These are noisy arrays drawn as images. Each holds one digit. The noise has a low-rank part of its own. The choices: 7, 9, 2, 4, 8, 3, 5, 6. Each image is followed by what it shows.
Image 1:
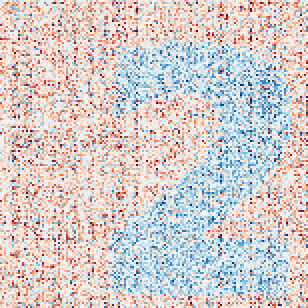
blue 2
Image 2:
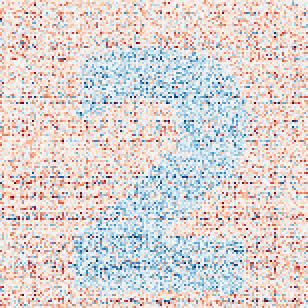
blue 2
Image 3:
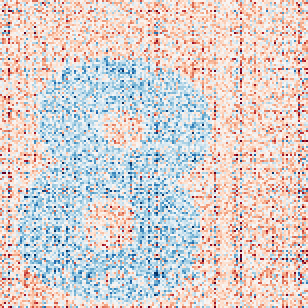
blue 8
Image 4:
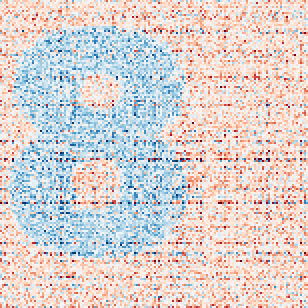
blue 8
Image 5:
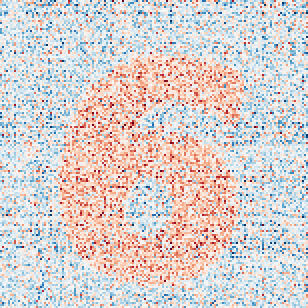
red 6
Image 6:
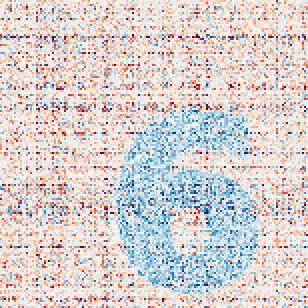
blue 6
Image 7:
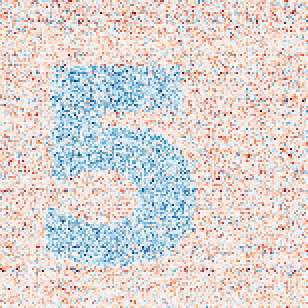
blue 5
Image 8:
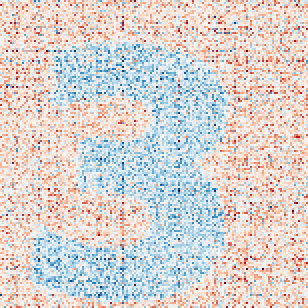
blue 3
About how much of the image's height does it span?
nearly all
